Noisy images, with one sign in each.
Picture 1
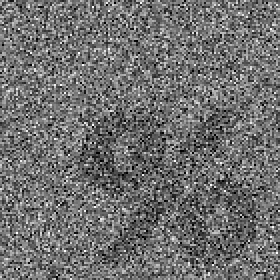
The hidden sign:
percent sign
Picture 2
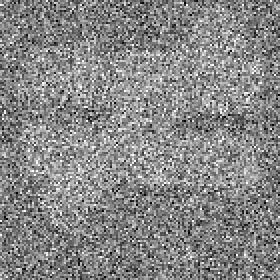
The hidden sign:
not-equal sign
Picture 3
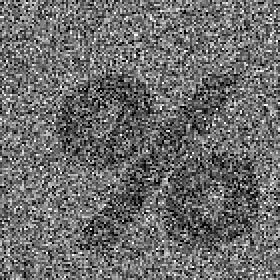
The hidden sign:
percent sign
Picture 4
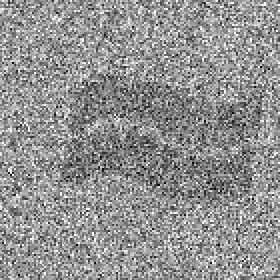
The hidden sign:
approximately sign
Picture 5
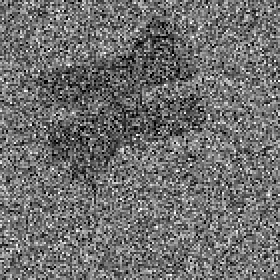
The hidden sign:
not-equal sign
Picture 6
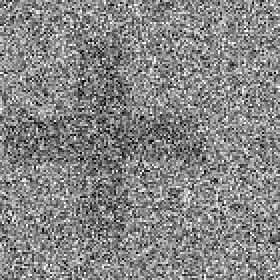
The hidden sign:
plus sign
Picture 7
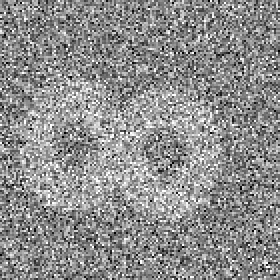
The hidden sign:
infinity sign
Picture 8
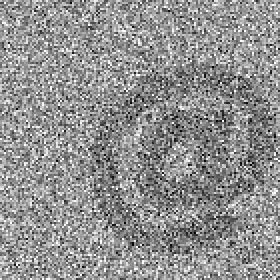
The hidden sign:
at sign
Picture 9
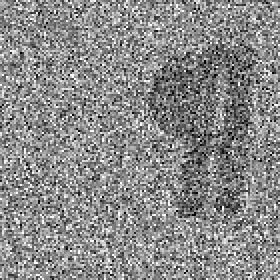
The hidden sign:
pilcrow
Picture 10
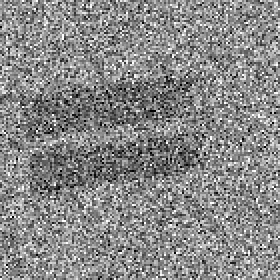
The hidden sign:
equals sign
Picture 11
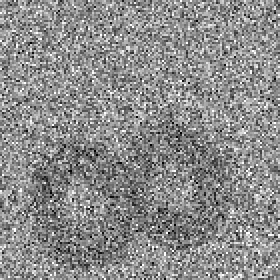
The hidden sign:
infinity sign
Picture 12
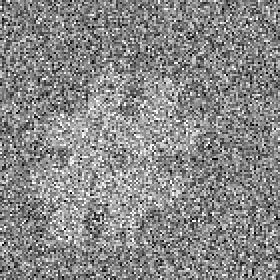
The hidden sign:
hash sign
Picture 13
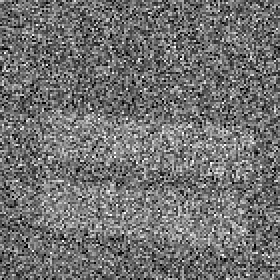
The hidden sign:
equals sign
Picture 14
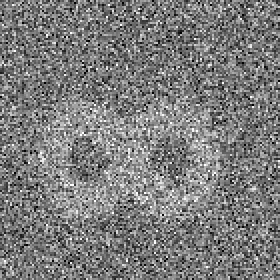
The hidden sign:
infinity sign
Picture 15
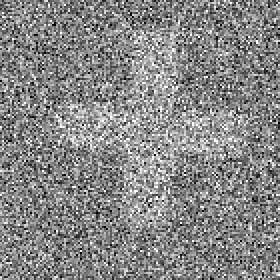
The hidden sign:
plus sign
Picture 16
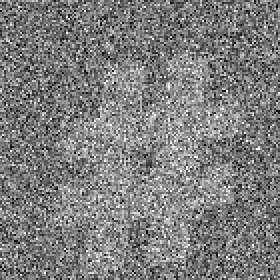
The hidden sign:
hash sign
